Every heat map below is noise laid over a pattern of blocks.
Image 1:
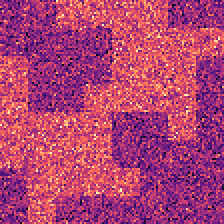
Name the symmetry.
mirrored about the diagonal from the top left
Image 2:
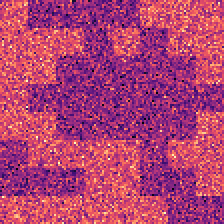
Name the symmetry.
no symmetry
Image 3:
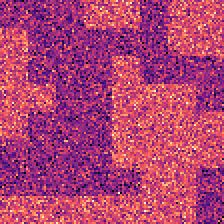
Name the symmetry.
no symmetry
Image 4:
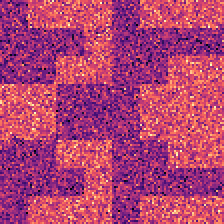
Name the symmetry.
top and bottom mirror each other
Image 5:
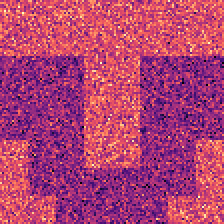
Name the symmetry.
left and right mirror each other
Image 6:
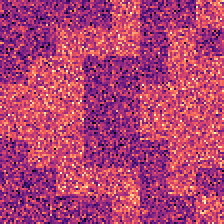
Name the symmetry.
top and bottom mirror each other
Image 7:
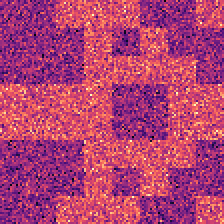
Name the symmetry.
top and bottom mirror each other
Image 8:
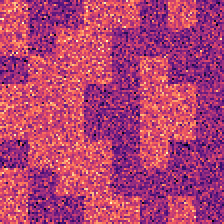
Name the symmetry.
top and bottom mirror each other
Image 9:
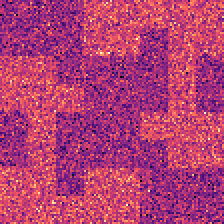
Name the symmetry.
the same after a half turn
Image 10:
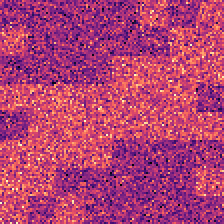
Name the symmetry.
the same after a half turn
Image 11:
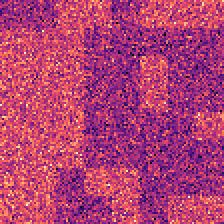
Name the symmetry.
no symmetry
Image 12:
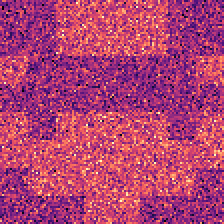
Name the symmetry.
left and right mirror each other
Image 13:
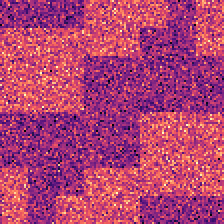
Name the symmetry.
the same after a half turn
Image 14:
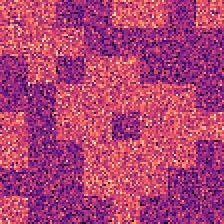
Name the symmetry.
mirrored about the diagonal from the top left
